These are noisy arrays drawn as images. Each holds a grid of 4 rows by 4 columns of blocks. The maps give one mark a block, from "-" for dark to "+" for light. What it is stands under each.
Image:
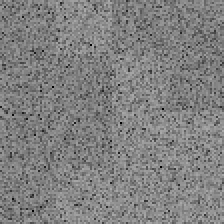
- + - -
- - + -
- - + +
- + + +
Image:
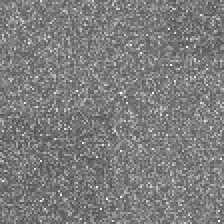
+ + + -
+ + + +
- - + +
- - + +
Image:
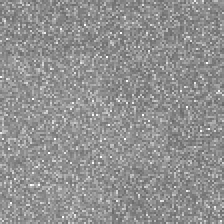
- - - -
+ + - -
+ + + -
+ + - -
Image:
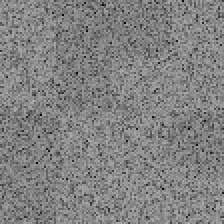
+ - - +
+ - + +
- + + -
- + + +
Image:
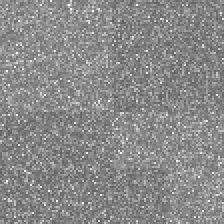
+ + - -
+ + - -
- - + +
- - - +
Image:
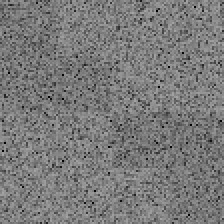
- + + +
- - + +
+ + - -
+ + + -
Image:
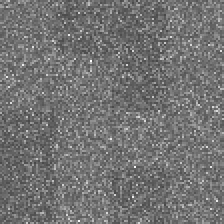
+ - - +
+ + - +
- + + +
- + - +
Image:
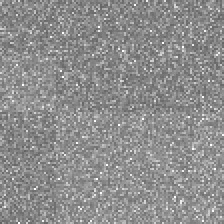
- - - -
+ - - -
- + + +
- + + +
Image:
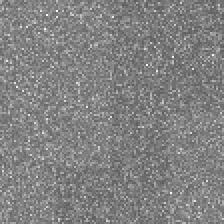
+ + - -
+ + - -
+ + - +
+ - - +
